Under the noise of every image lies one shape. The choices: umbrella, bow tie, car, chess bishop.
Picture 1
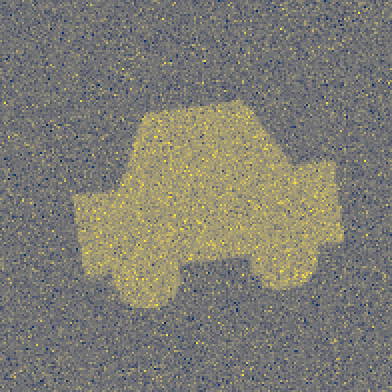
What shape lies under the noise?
car
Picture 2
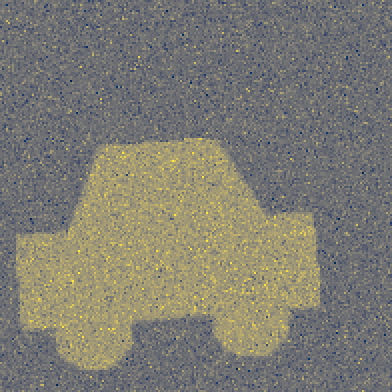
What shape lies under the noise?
car
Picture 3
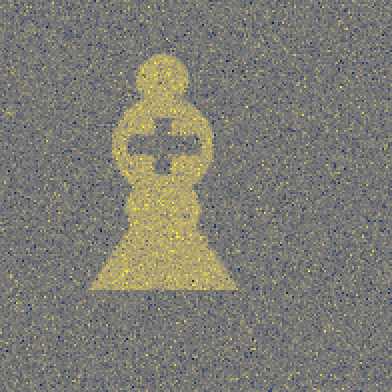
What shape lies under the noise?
chess bishop
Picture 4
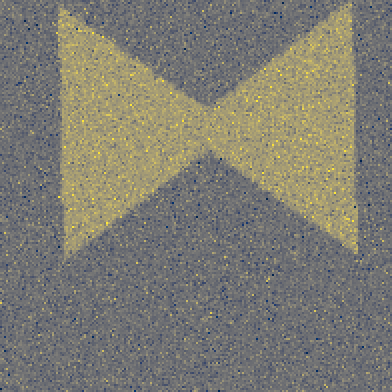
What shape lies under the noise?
bow tie
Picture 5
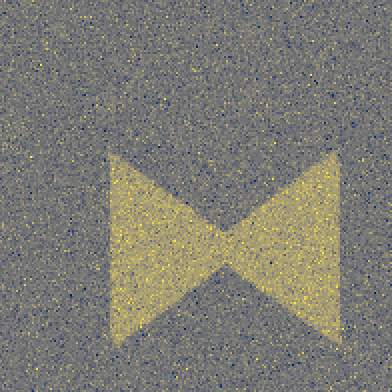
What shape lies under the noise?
bow tie
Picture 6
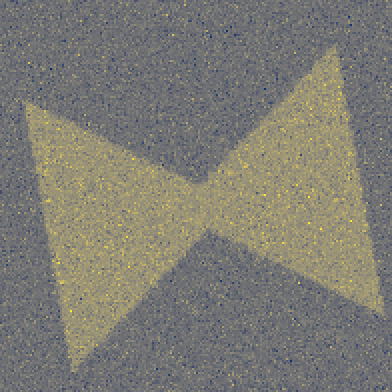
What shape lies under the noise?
bow tie
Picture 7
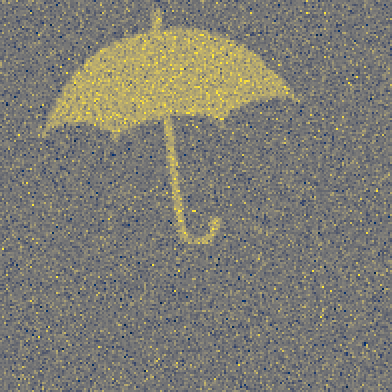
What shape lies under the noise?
umbrella
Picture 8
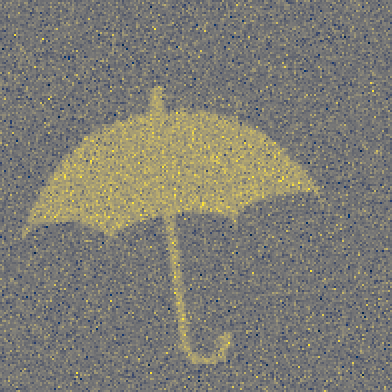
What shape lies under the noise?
umbrella
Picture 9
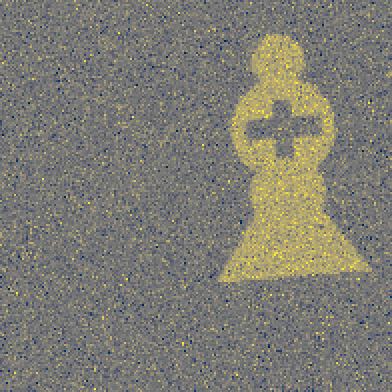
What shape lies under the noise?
chess bishop
